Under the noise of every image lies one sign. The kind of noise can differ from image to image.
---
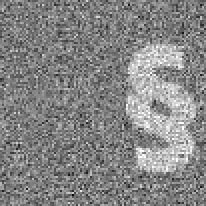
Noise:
low rank plus noise
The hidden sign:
section sign
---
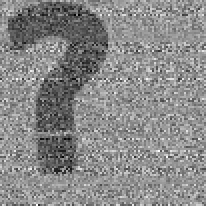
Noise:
rows of uneven size
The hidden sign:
question mark
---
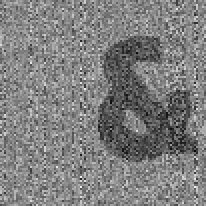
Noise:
columns of uneven size
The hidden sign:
ampersand
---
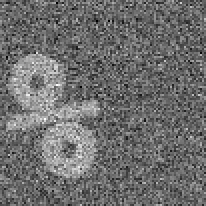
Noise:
low rank plus noise
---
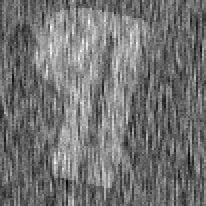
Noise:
streaked along the columns
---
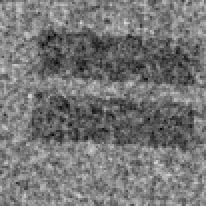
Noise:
blotchy
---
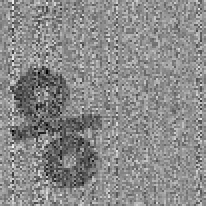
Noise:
columns of uneven size
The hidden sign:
percent sign
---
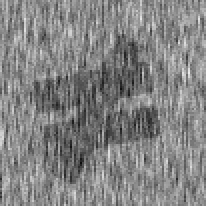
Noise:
streaked along the columns
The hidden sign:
not-equal sign
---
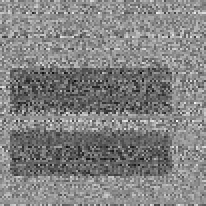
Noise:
rows of uneven size
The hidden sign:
equals sign
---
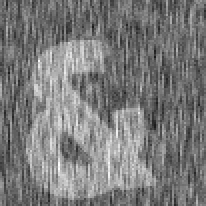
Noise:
streaked along the columns
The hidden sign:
ampersand
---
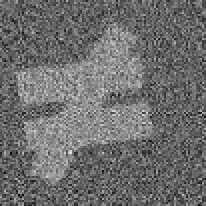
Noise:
low rank plus noise
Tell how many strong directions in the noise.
two
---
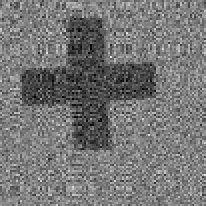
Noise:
low rank plus noise
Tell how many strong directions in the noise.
one
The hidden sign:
plus sign
